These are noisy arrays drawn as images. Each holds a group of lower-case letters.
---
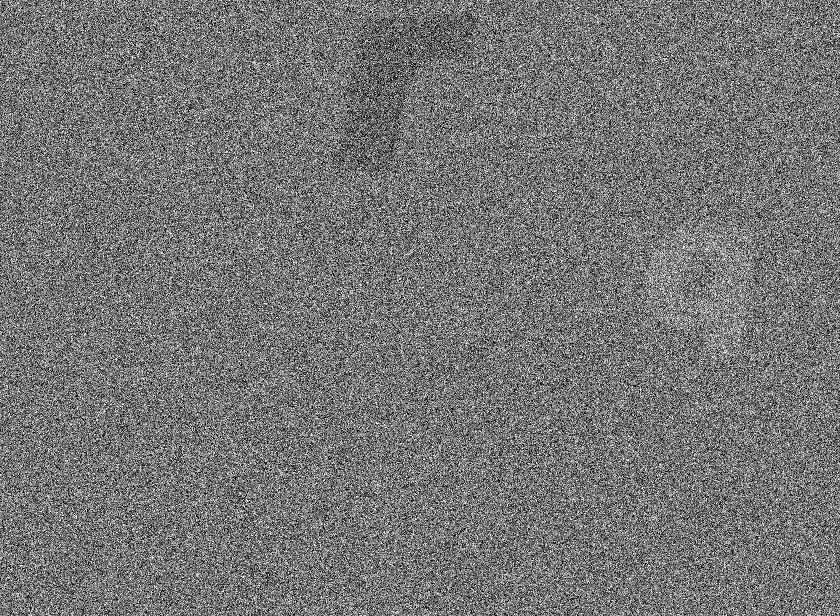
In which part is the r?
top middle
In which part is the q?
middle right
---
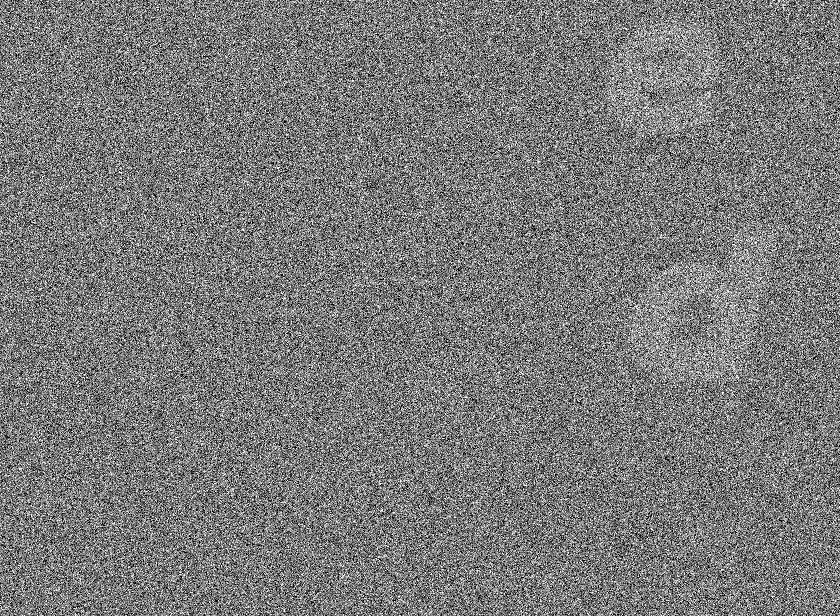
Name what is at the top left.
nothing
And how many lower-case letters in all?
2
